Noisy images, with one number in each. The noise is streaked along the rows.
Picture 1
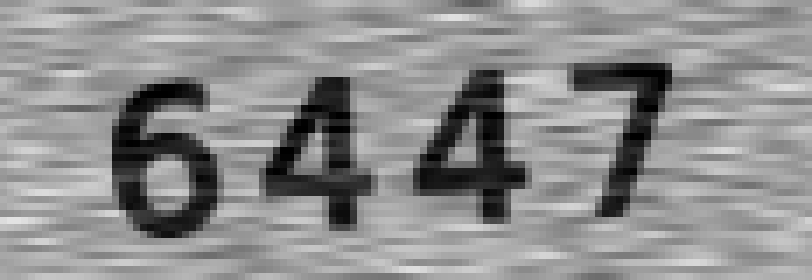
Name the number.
6447
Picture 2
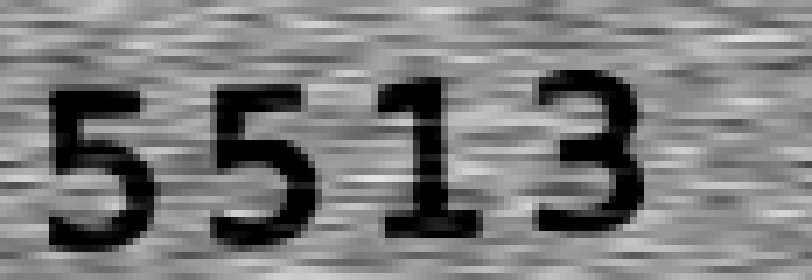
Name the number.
5513
